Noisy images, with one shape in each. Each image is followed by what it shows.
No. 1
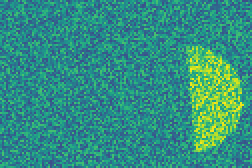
half disc
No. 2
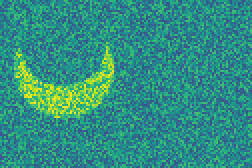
crescent
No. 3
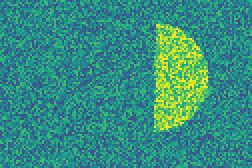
half disc
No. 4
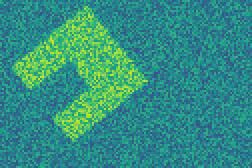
square with a notch
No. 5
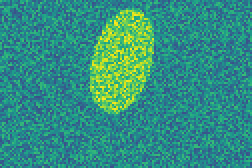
ellipse
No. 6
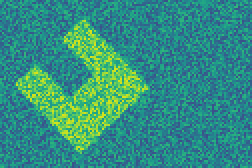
square with a notch
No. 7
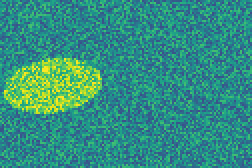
ellipse
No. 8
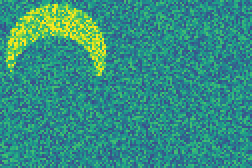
crescent
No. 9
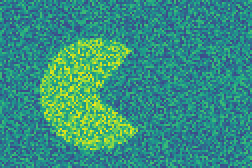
disc with a wedge cut out
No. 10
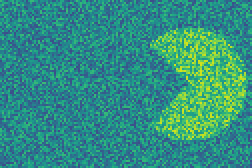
disc with a wedge cut out
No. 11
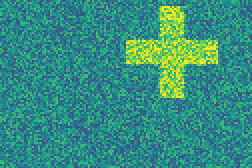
cross
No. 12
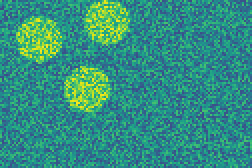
three dots
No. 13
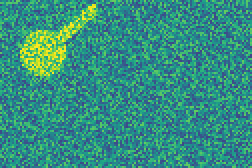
lollipop
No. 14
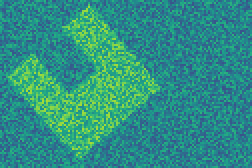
square with a notch
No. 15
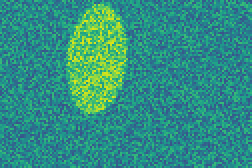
ellipse
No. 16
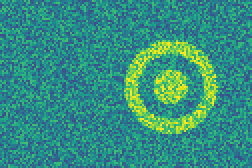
bullseye
